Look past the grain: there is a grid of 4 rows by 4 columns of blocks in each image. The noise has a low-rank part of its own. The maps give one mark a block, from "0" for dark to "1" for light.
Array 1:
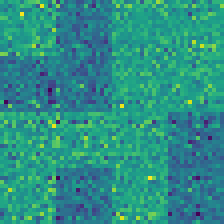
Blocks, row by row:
1 0 1 1
0 0 1 1
1 1 1 0
1 0 1 0
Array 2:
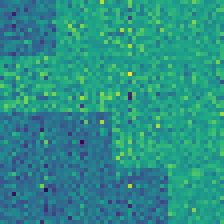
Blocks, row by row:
0 1 1 1
1 1 1 1
0 0 1 1
0 0 0 1
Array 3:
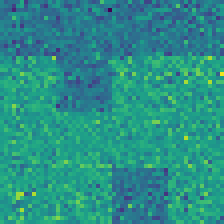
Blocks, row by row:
0 0 0 0
1 0 1 1
1 1 1 1
1 1 0 1
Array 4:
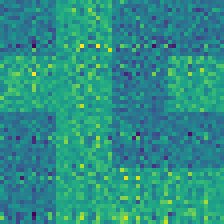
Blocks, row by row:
0 1 0 0
1 1 0 1
0 1 0 0
0 1 1 1
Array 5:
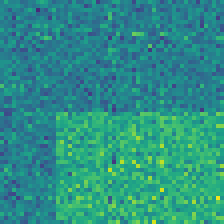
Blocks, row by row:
0 0 0 0
0 0 0 0
0 1 1 1
0 1 1 1
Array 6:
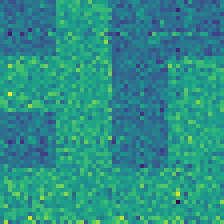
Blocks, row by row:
0 1 0 0
1 1 0 1
0 1 0 1
1 1 1 1
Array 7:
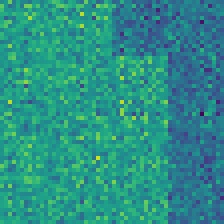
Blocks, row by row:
1 1 0 0
1 1 1 0
1 1 1 0
1 1 1 0
